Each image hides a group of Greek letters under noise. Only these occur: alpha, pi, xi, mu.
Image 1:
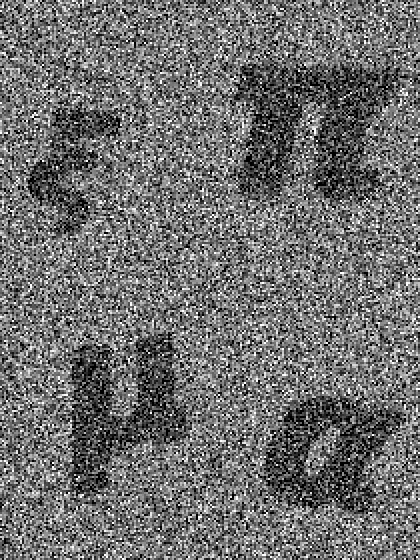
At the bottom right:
alpha
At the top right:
pi
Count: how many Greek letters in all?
4
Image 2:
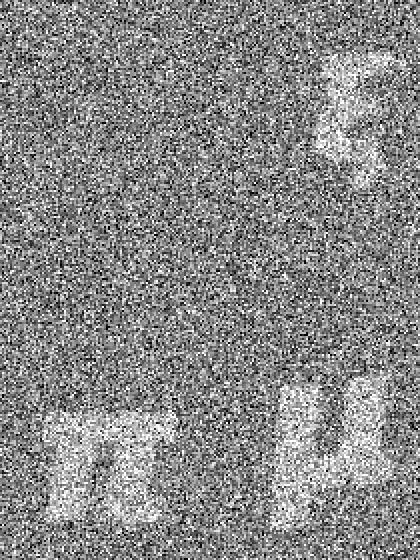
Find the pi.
bottom left
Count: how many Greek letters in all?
3
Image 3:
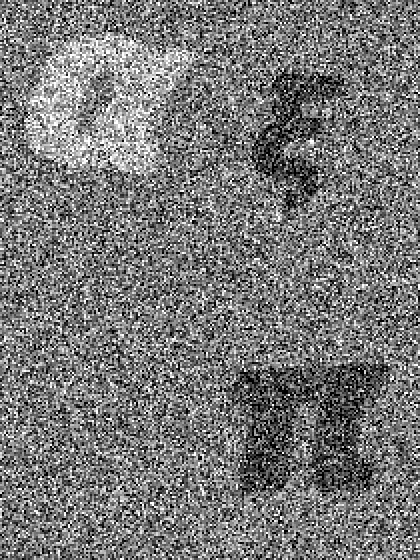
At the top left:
alpha
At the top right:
xi
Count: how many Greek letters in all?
3
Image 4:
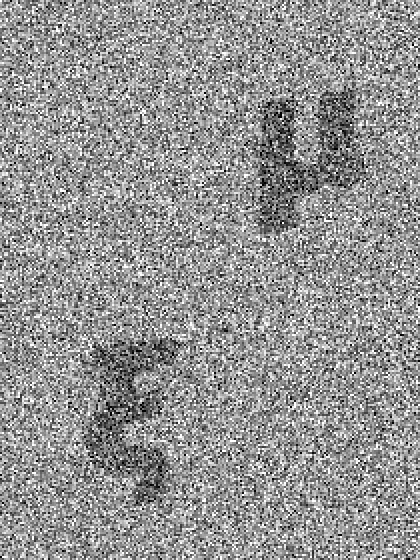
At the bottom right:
nothing
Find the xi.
bottom left
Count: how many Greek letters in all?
2
